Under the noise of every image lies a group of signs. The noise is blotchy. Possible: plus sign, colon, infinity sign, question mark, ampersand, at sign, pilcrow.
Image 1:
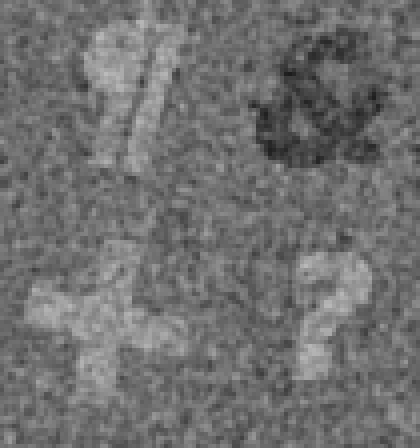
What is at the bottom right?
question mark
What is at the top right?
ampersand
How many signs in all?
4
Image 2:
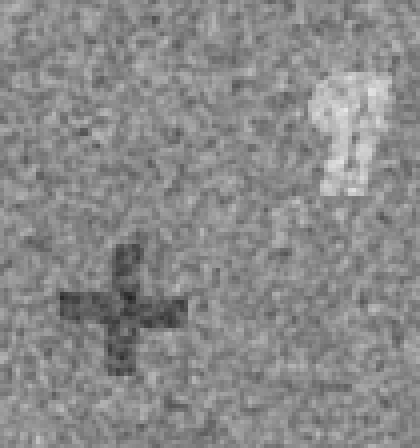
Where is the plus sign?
bottom left
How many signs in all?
2
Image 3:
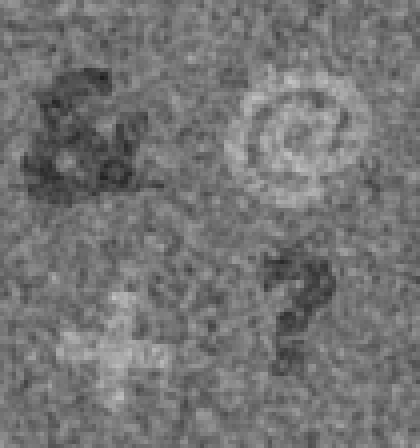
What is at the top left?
ampersand
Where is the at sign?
top right
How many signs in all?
4
